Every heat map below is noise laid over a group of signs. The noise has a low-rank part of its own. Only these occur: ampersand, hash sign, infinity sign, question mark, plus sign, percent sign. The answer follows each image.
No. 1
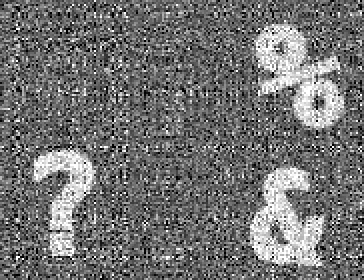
top right: percent sign; bottom left: question mark; bottom right: ampersand
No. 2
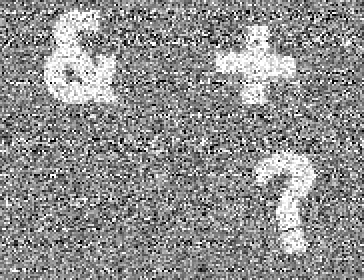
top left: ampersand; top right: plus sign; bottom right: question mark
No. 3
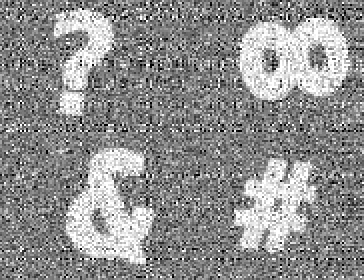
top left: question mark; top right: infinity sign; bottom left: ampersand; bottom right: hash sign
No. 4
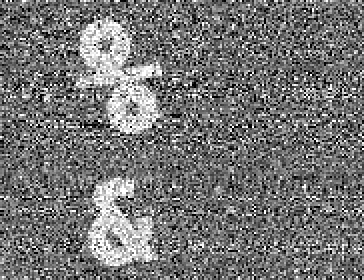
top left: percent sign; bottom left: ampersand
